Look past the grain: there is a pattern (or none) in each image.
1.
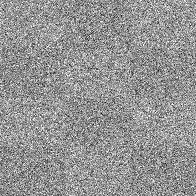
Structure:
a checkerboard
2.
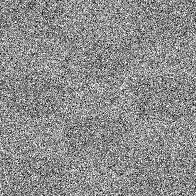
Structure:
a checkerboard
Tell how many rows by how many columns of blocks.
5 by 3
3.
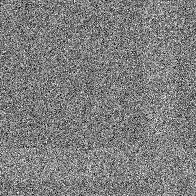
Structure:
bands of rows crossing bands of columns
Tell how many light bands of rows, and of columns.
1 and 1
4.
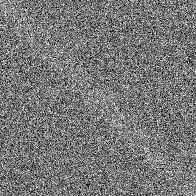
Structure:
a diagonal band
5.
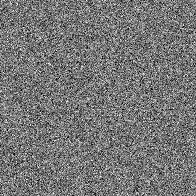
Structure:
only noise
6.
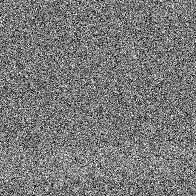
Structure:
one band of rows
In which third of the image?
bottom
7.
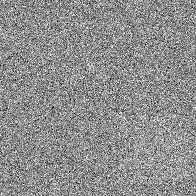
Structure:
one block
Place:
bottom right
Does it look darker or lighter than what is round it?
lighter
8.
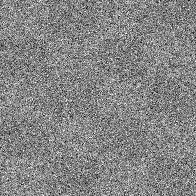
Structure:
a checkerboard
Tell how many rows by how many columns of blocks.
5 by 4
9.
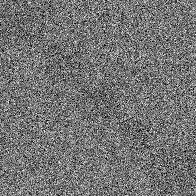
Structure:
blocks along the diagonal
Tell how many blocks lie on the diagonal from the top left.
5
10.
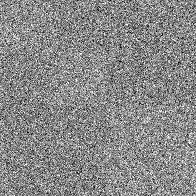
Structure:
blocks along the diagonal
